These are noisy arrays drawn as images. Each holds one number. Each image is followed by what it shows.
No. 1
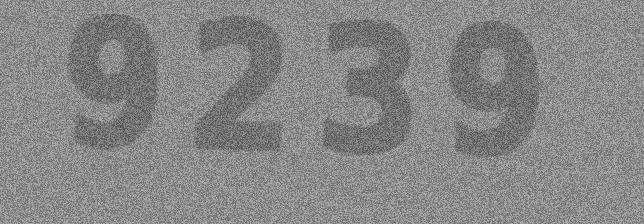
9239
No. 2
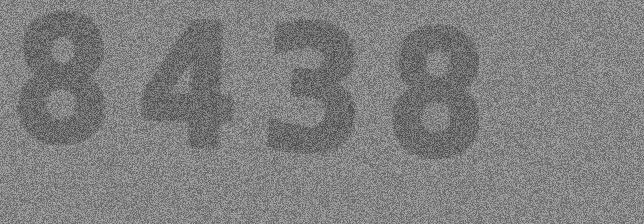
8438
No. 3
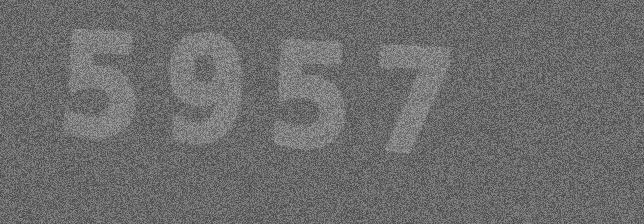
5957
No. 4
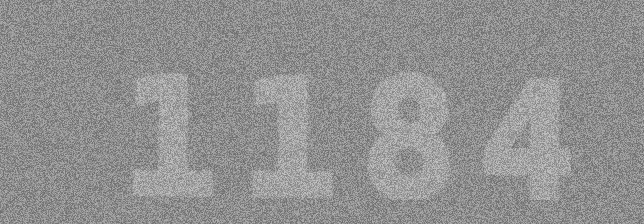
1184
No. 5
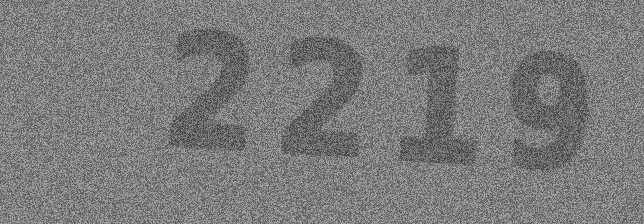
2219
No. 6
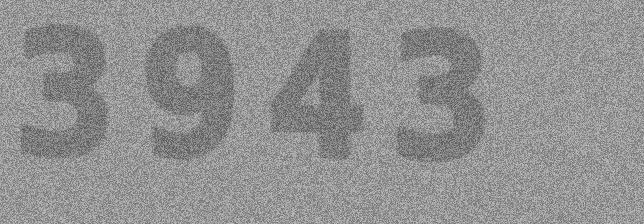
3943
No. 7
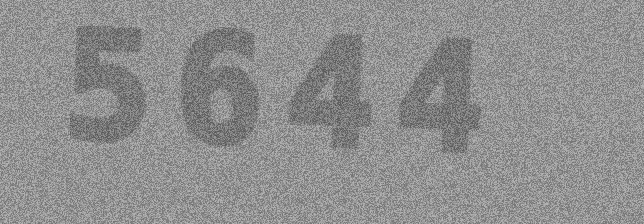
5644
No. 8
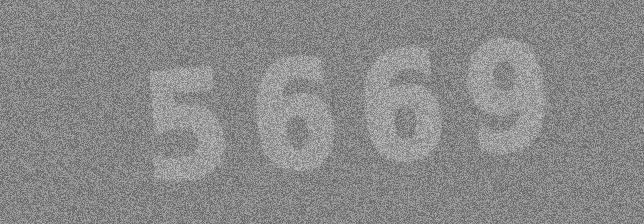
5669
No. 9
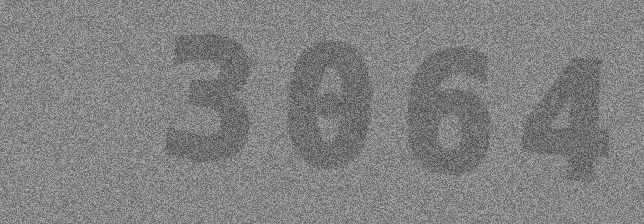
3064
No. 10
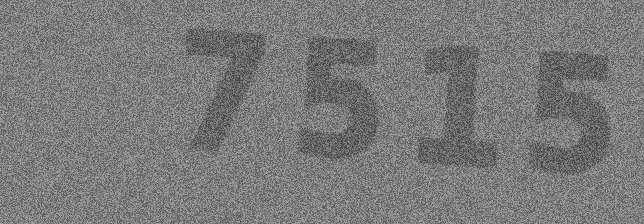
7515
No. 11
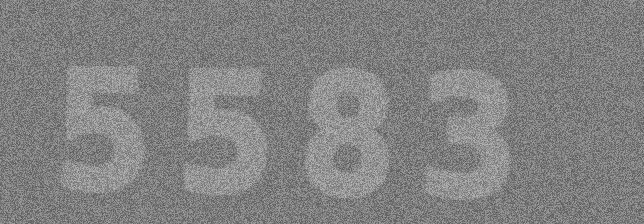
5583
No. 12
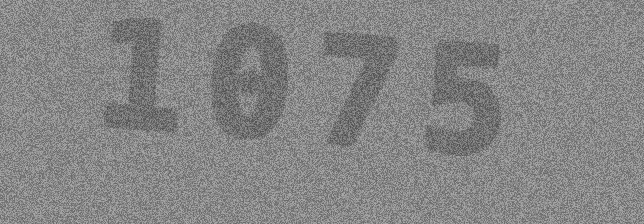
1075
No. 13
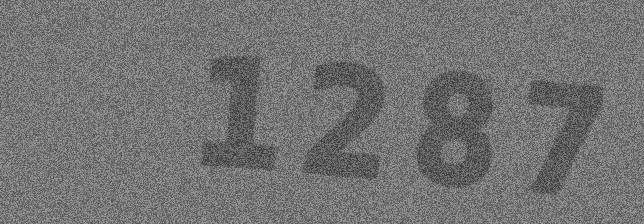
1287
